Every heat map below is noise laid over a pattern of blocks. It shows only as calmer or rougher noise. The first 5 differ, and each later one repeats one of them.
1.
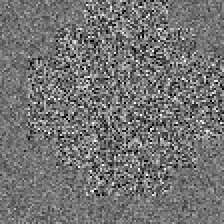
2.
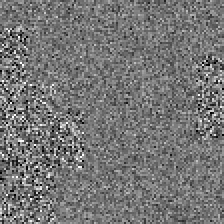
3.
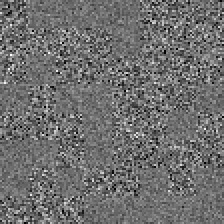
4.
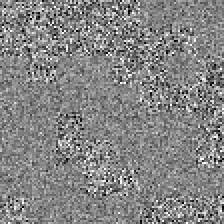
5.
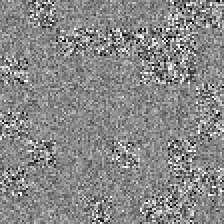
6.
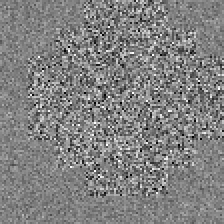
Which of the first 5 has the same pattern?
1
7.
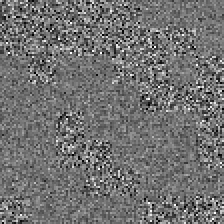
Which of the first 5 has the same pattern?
4
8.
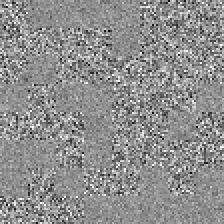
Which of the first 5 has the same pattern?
3
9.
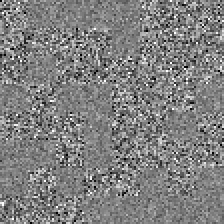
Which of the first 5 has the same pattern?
3
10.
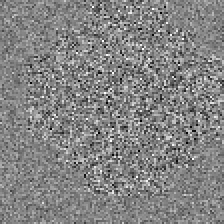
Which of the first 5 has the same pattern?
1
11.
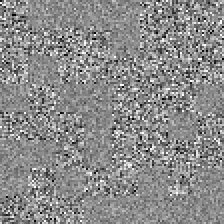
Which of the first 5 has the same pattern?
3
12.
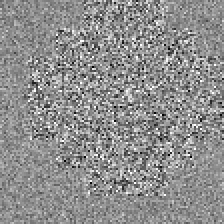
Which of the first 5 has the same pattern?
1
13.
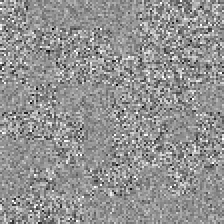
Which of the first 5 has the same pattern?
3
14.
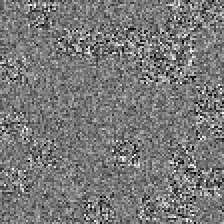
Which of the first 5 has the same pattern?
5
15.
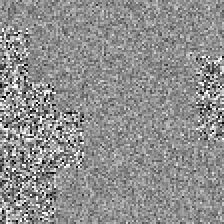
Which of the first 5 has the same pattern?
2
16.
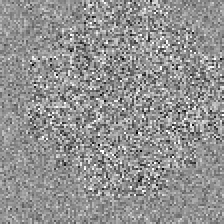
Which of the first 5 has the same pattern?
1
